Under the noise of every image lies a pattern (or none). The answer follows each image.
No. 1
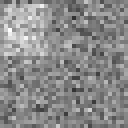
one block
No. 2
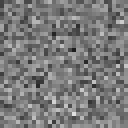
only noise
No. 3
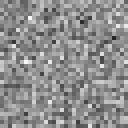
only noise
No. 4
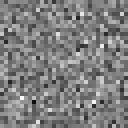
only noise
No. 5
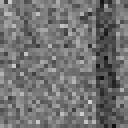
one band of columns
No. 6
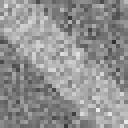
a diagonal band
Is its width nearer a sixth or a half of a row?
a half
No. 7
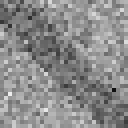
a diagonal band
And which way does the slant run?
top left to bottom right
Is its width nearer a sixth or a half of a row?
a half
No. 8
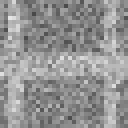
bands of rows crossing bands of columns
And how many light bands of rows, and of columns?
1 and 2
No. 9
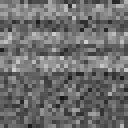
bands of rows
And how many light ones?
3
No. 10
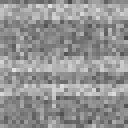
bands of rows
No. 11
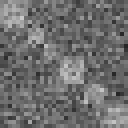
blocks along the diagonal
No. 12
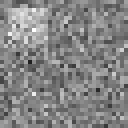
one block
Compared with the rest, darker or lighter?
lighter
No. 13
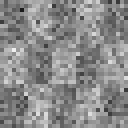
a checkerboard
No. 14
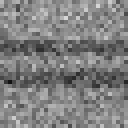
bands of rows
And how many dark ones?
2
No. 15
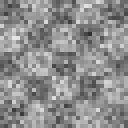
a checkerboard
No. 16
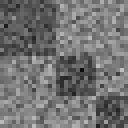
blocks along the diagonal
